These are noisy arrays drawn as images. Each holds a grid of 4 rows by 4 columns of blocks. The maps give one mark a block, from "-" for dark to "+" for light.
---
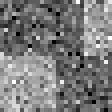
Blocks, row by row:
- - - +
- - - +
+ + - -
+ + - -
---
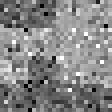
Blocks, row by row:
- - + +
+ + + +
+ - + +
- - - -
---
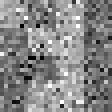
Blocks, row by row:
+ - + -
- + + -
- - + -
- + + -
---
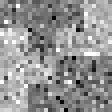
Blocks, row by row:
- - - +
+ - + +
+ + - -
+ - - -
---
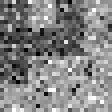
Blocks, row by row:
- + - +
- - - +
- + + +
+ + + +
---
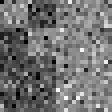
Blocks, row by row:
+ - + +
- + + +
- - + +
- - + +
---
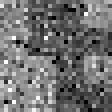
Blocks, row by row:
+ - - +
+ - - -
+ + - +
+ + - -
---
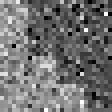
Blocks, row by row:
+ - - -
+ - - -
+ + - -
+ + + -
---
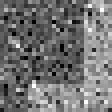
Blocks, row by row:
- - - +
- - - +
- - - +
- + + +
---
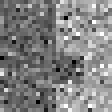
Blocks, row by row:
- - + +
- - + +
- - - +
- - + +
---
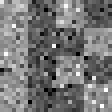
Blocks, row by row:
+ - + -
+ - - +
+ - + -
+ - - +
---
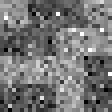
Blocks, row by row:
+ - - +
- - + +
+ + + -
- - + -
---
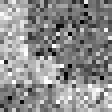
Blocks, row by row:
+ - - -
+ - - -
+ + - -
- - + +
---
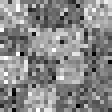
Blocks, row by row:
+ - - +
- + + -
+ - + -
- + - -
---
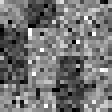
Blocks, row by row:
+ - + +
- + + +
- + - +
+ + - +
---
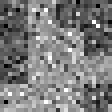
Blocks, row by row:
- + - -
- + + -
- + + +
+ + + -
